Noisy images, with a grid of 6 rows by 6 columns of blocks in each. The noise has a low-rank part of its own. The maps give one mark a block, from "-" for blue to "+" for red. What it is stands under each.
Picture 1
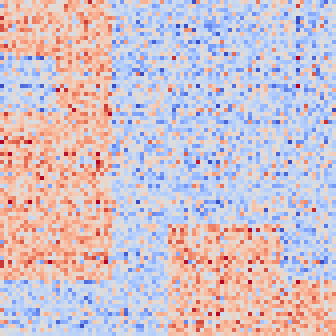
+ + - - - -
- + - - - -
+ + - - - -
+ + - - - -
+ + - + + -
- - - + + +
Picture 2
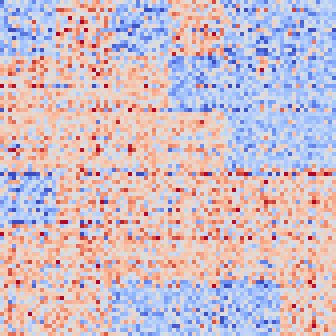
- + - + - -
+ + + - - -
+ + + + - -
- + + + + +
+ + + + + +
+ + - - - +
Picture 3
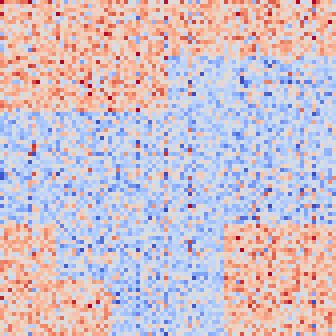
+ + + + + +
+ + + - - -
- - - - - -
- - - - - -
+ - - - + +
+ + - - + +
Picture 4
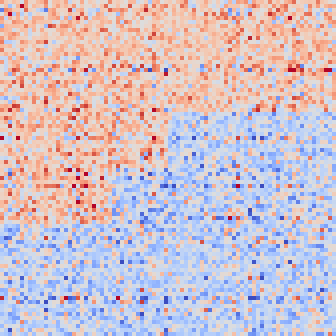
+ + + + + +
+ + + + + +
+ + + - - -
+ + - - - -
- - - - - -
- - - - - -
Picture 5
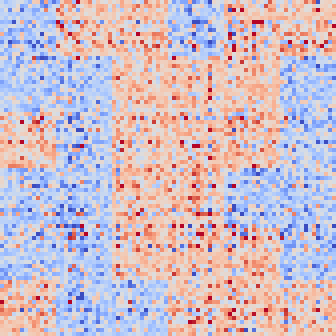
- + + - + +
- - + + + -
+ - + + + -
- - + + - -
- - + + + -
+ - - + + +
